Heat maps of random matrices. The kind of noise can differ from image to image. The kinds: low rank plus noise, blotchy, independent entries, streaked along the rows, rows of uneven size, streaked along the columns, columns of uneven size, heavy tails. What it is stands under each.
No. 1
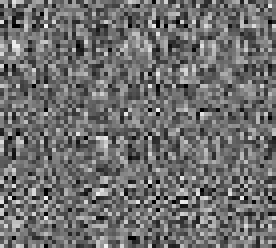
low rank plus noise
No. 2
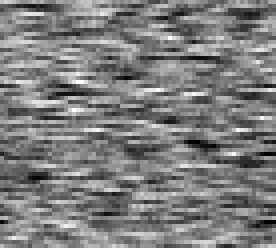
streaked along the rows
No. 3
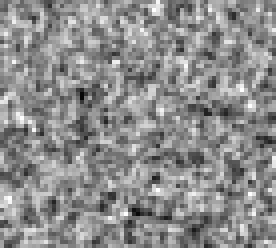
blotchy
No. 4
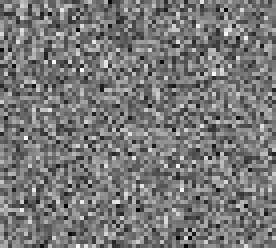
independent entries
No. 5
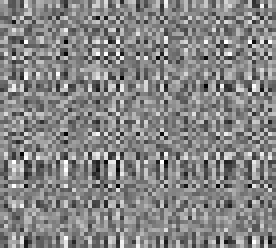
low rank plus noise
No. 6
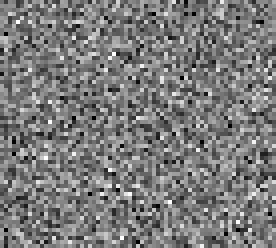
independent entries
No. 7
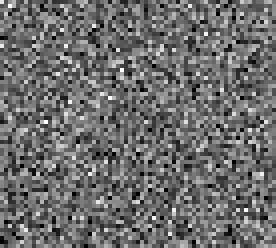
independent entries
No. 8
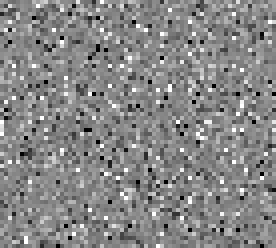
heavy tails
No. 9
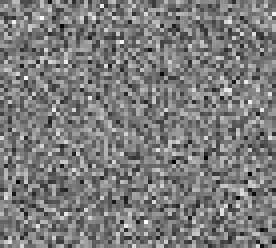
independent entries
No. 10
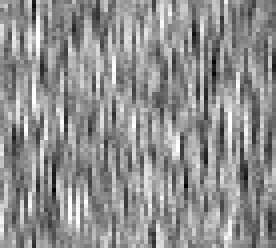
streaked along the columns
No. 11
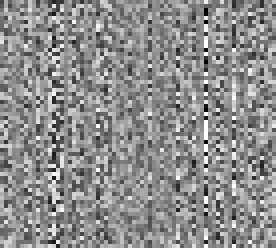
columns of uneven size
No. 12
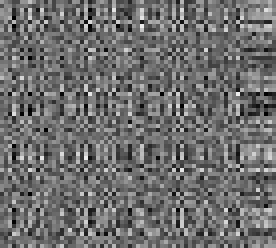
low rank plus noise
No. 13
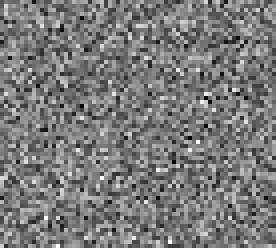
independent entries
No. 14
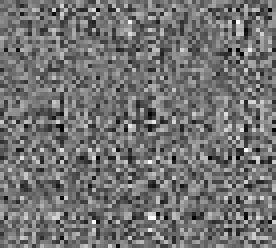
low rank plus noise
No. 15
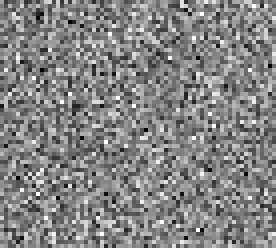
independent entries
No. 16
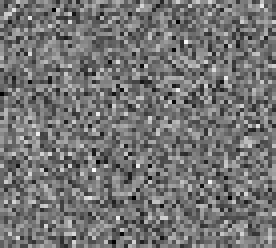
independent entries
